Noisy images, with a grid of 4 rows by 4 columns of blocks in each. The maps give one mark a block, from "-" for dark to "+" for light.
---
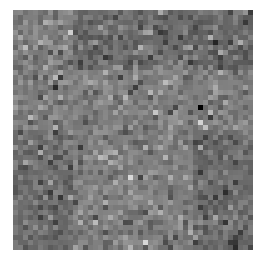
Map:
+ - - -
+ + + +
- + + -
- + + -
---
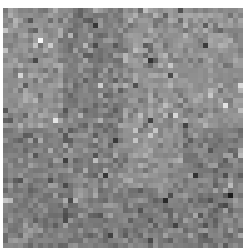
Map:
+ - + +
+ - + +
- - + -
- - - -
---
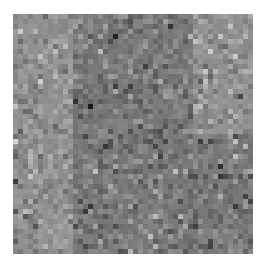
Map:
+ - - +
+ - - +
+ - - -
+ - - -
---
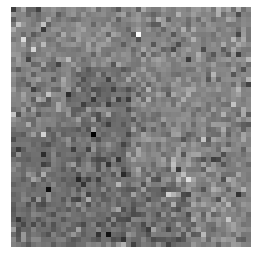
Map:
+ + + +
+ - + +
- - + +
- - - +
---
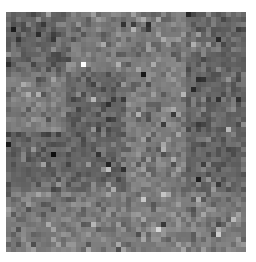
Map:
- + + -
+ - + -
- - + -
+ + + +
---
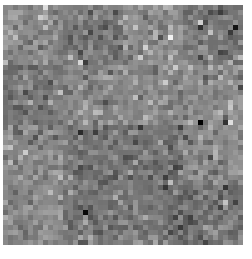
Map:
+ - + -
- + + +
+ - - +
+ - - -
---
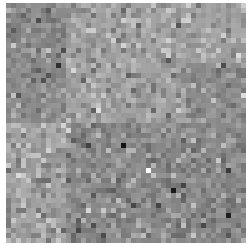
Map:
- + + +
- + + -
+ - - -
+ - - -
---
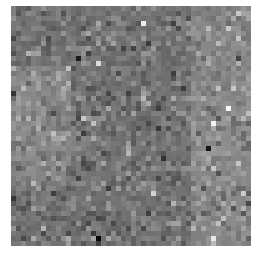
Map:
- - - +
+ - - +
+ - - +
- - - +
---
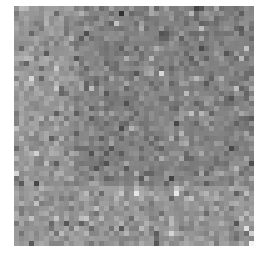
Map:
+ - - -
+ - - -
+ - - -
+ + + +
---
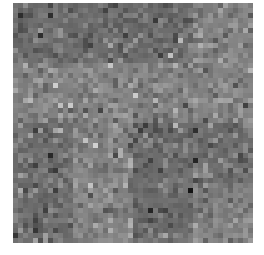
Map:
- - - +
+ + + +
- + - -
- + - +
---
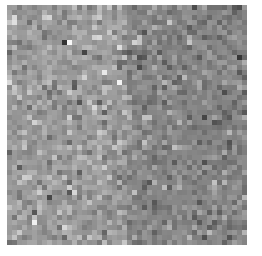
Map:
+ + - -
+ + - -
+ + - -
+ + - -
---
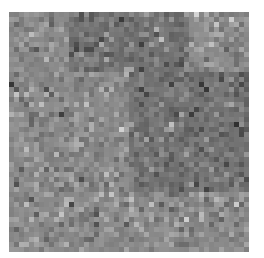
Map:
+ - - +
+ + - -
+ + - -
+ + + +
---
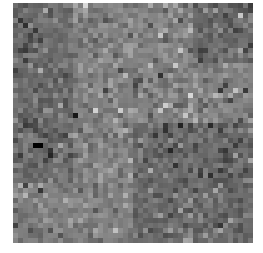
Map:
- + + -
- + + +
- + - -
+ + - -
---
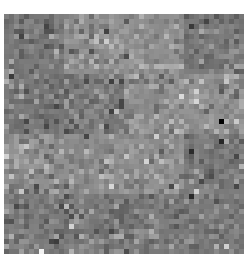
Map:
- + + -
- - + +
+ + + -
- - - -
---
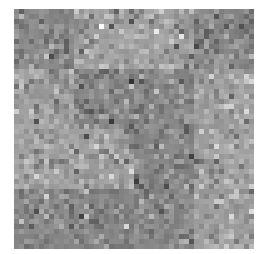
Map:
- + + -
+ - - +
+ + - +
- - - +
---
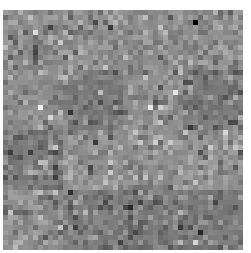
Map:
+ + + +
+ - + -
- + + +
+ - - -
